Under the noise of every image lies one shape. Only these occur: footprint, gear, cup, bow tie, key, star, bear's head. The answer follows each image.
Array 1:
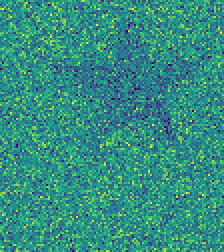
dark star
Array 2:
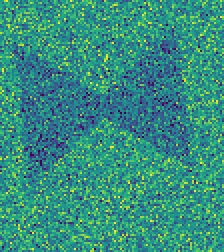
dark bow tie
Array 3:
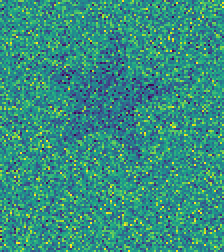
dark star
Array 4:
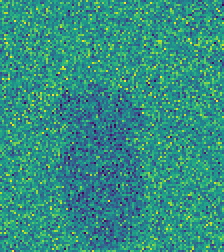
dark footprint
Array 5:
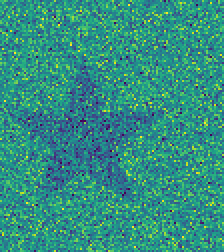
dark star
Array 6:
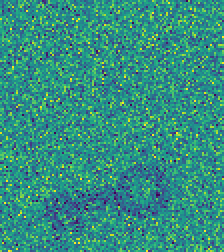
dark key
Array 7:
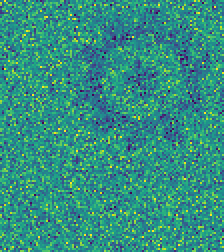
dark gear
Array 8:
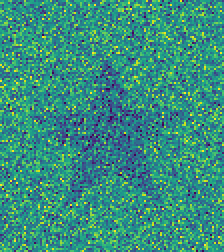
dark star
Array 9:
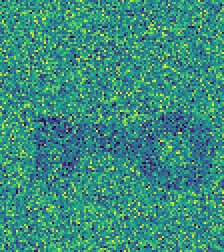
dark key
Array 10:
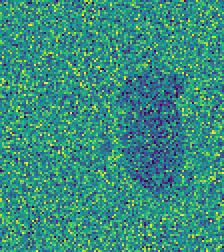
dark footprint
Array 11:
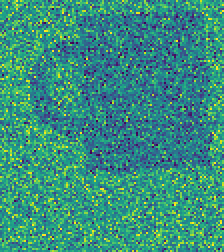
dark cup
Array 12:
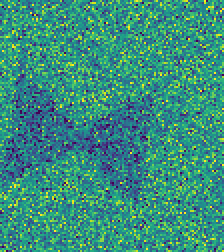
dark bow tie
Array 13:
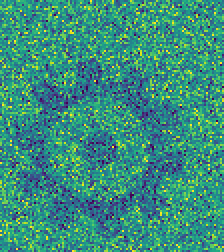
dark gear
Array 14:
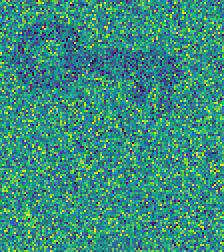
dark key
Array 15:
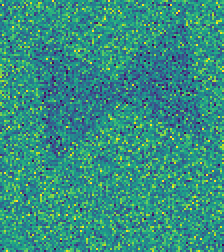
dark bow tie
